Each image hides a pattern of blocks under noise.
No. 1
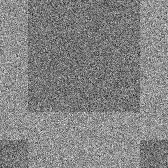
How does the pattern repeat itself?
left and right mirror each other
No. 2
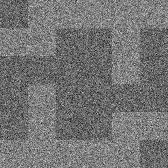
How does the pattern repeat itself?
the same after a half turn
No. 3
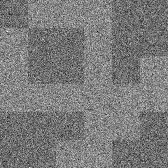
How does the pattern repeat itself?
mirrored about the diagonal from the top left
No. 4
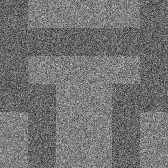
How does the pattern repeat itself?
left and right mirror each other
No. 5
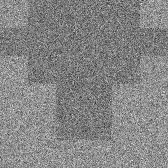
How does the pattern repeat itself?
left and right mirror each other
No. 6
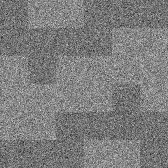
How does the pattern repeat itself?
the same after a half turn
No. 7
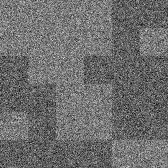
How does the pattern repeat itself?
no symmetry
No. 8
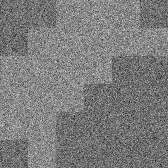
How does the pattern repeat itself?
mirrored about the diagonal from the top left
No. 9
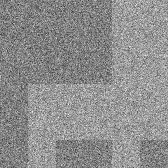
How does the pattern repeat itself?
no symmetry
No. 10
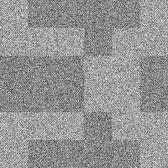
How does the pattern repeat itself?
top and bottom mirror each other
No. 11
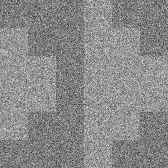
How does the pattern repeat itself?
top and bottom mirror each other
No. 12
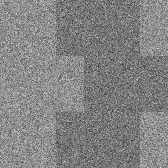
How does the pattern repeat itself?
top and bottom mirror each other
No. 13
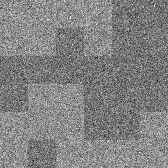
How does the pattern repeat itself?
no symmetry
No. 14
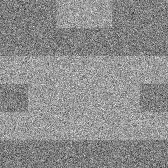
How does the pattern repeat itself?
left and right mirror each other
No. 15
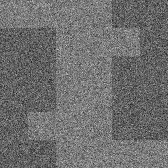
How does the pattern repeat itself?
the same after a half turn
